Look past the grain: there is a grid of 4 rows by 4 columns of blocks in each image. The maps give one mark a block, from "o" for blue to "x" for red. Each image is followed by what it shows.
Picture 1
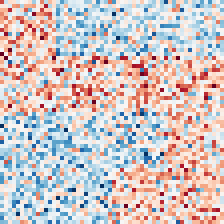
xooo
xxxx
ooox
ooxx
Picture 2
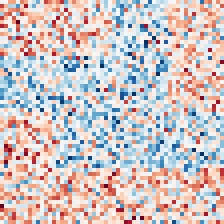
xxox
ooox
xooo
xxxx
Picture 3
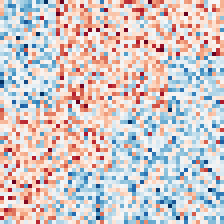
oxxx
oxxo
xxoo
xooo
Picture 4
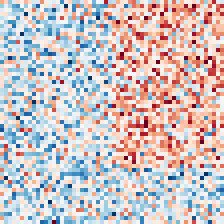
ooxx
ooxx
ooxx
oooo
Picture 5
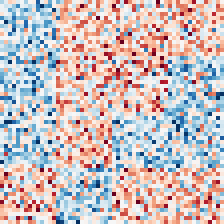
oxxx
oxxo
oxoo
xoxx
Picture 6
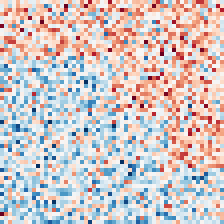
xxxx
ooxx
ooox
oooo
